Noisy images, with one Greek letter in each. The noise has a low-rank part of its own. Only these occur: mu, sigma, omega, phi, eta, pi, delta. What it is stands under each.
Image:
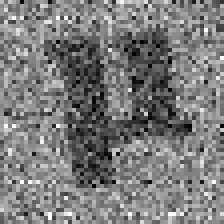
dark mu
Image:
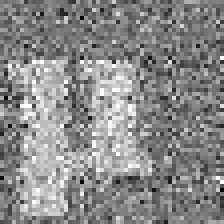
light mu
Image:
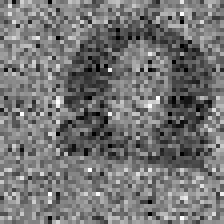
dark omega
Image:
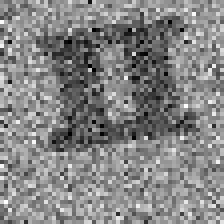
dark pi
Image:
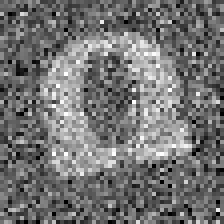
light omega
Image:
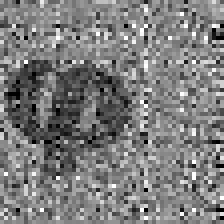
dark phi
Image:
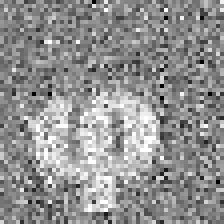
light phi
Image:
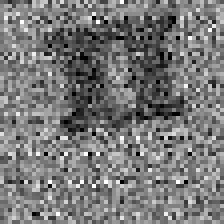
dark pi
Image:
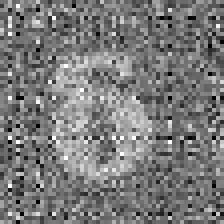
light delta
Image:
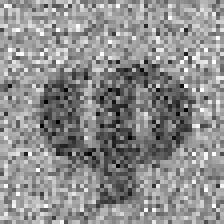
dark phi
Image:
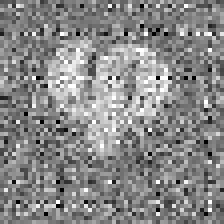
light phi
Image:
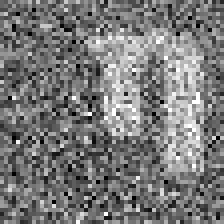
light eta
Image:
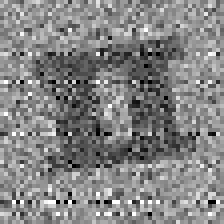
dark pi
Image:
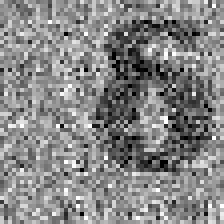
dark delta
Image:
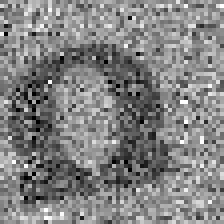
dark omega
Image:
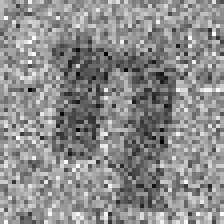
dark eta
